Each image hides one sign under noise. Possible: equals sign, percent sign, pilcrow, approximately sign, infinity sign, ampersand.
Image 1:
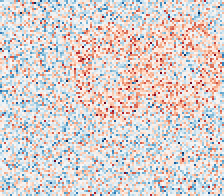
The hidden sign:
infinity sign
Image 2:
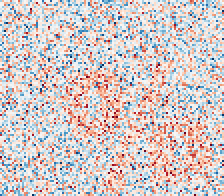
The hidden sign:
percent sign
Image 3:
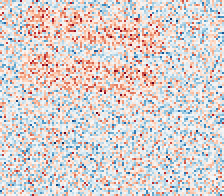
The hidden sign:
equals sign
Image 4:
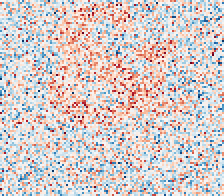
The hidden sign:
ampersand
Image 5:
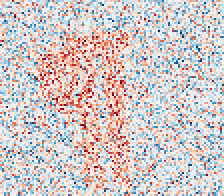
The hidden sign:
pilcrow
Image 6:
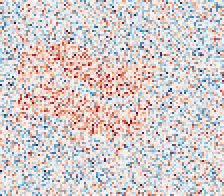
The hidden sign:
approximately sign
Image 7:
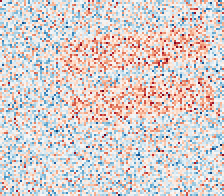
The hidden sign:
equals sign
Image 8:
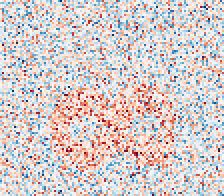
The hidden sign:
infinity sign
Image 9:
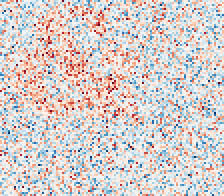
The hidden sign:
ampersand
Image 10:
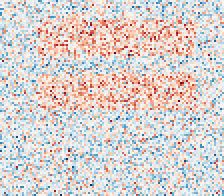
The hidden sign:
equals sign
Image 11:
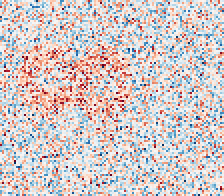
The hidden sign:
infinity sign
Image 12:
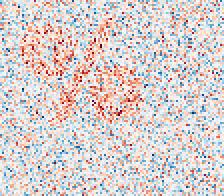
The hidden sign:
percent sign
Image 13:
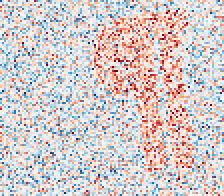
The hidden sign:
pilcrow
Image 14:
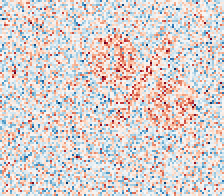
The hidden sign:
percent sign
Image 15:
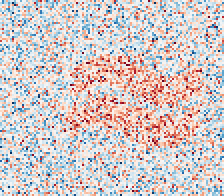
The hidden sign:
approximately sign
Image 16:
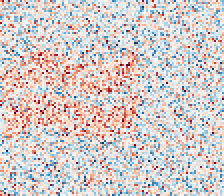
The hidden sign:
approximately sign
